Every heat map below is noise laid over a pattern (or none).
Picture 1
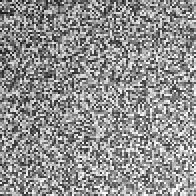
a smooth slope
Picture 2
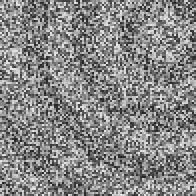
rings round one point
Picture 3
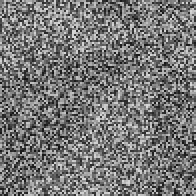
spokes from one point
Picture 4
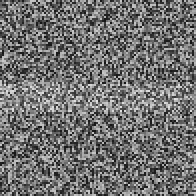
one horizontal stripe
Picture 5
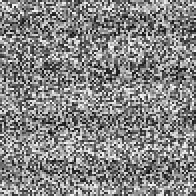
horizontal stripes
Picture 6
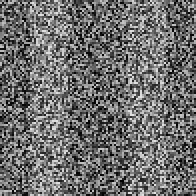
vertical stripes
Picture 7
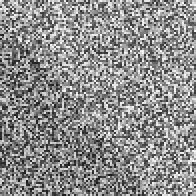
a sharp edge
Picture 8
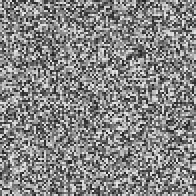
only noise
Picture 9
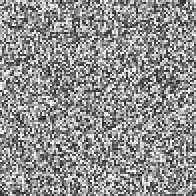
only noise
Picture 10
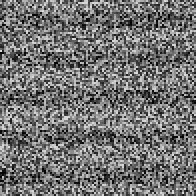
horizontal stripes
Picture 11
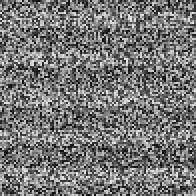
horizontal stripes
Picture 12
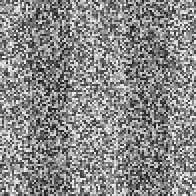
vertical stripes
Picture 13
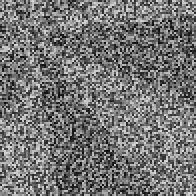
spokes from one point
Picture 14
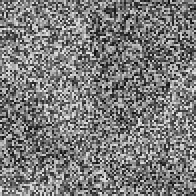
spokes from one point
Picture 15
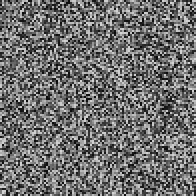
only noise
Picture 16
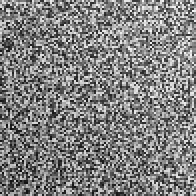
a smooth slope
